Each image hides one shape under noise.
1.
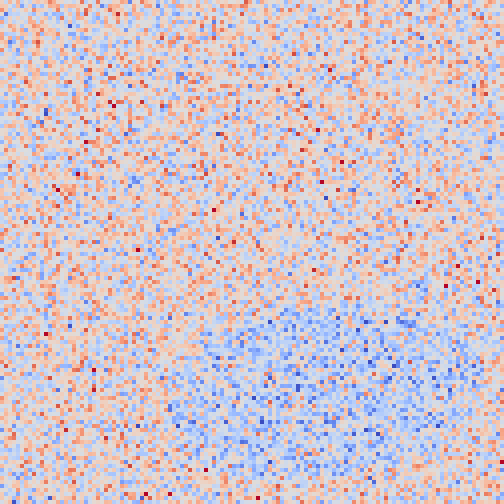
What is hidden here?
blue ellipse
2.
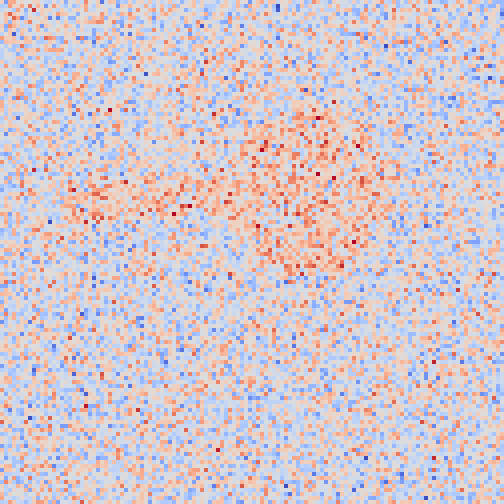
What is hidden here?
red lollipop
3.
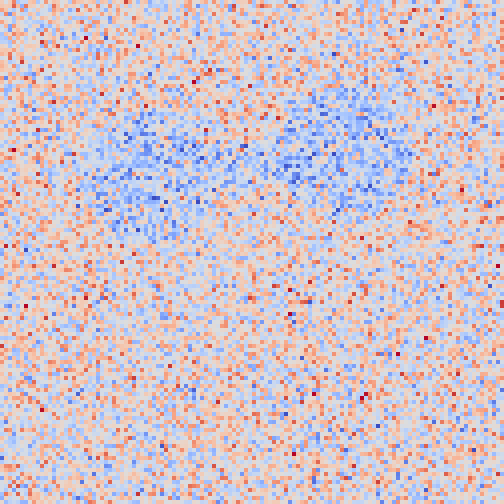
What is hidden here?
blue dumbbell
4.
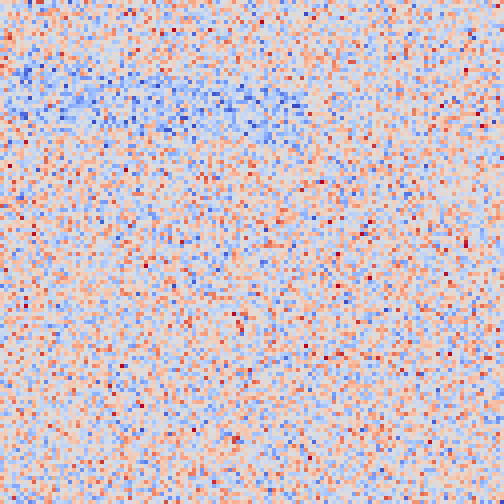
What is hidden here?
blue bar
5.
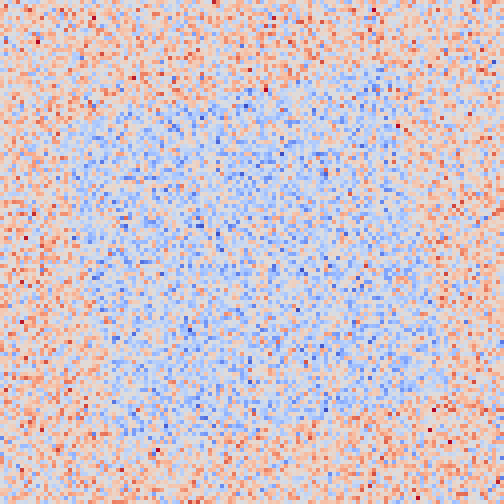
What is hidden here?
blue square
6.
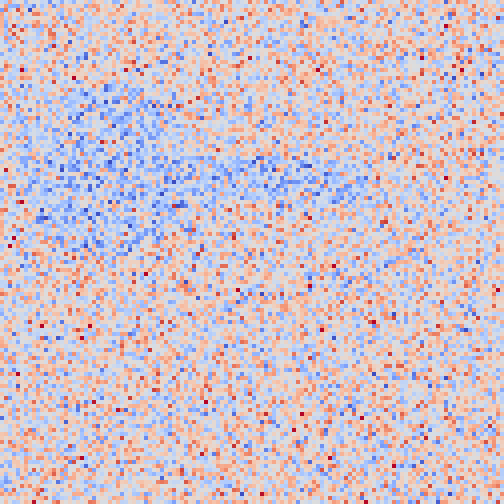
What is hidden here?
blue lollipop
